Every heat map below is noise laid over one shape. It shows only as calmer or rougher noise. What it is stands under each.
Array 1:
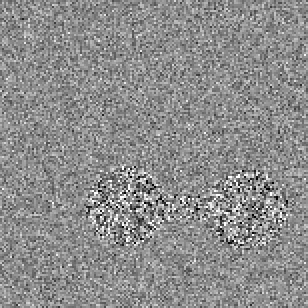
dumbbell
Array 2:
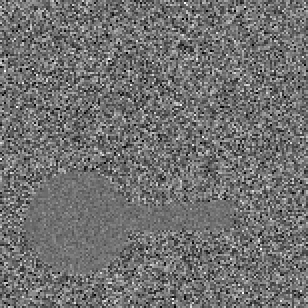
lollipop
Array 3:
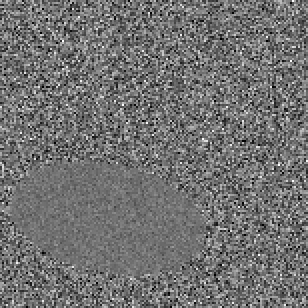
ellipse
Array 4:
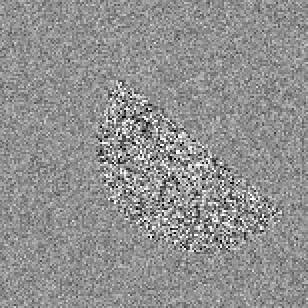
half disc
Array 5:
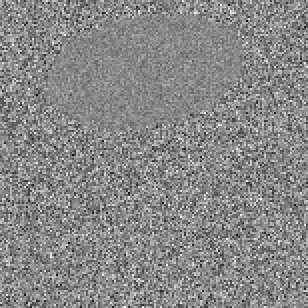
ellipse
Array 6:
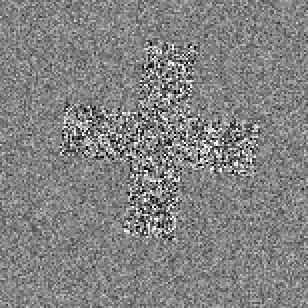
cross
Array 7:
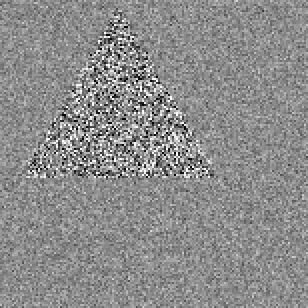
triangle
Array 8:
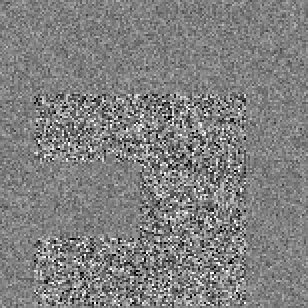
square with a notch
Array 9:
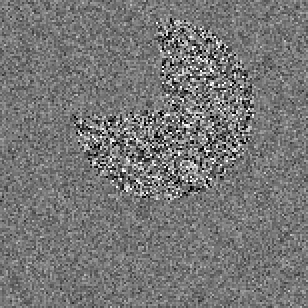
disc with a wedge cut out
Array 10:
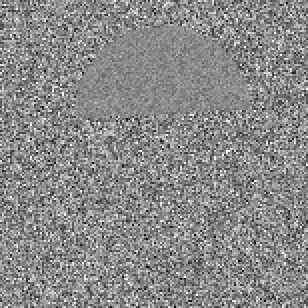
half disc
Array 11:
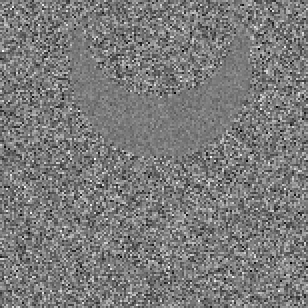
crescent
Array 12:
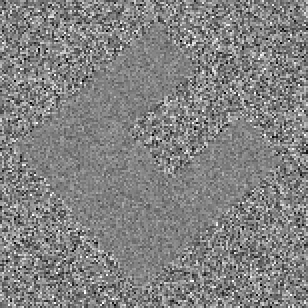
square with a notch
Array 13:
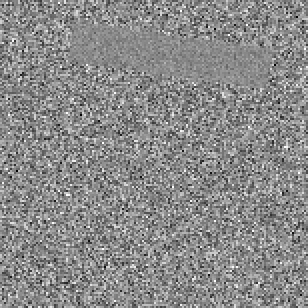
bar
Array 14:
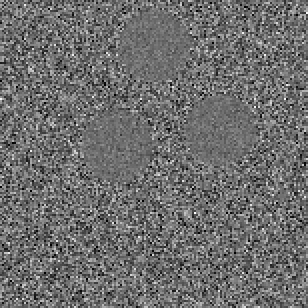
three dots
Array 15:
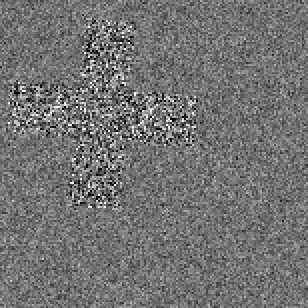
cross
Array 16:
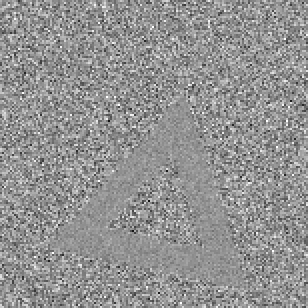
triangle frame
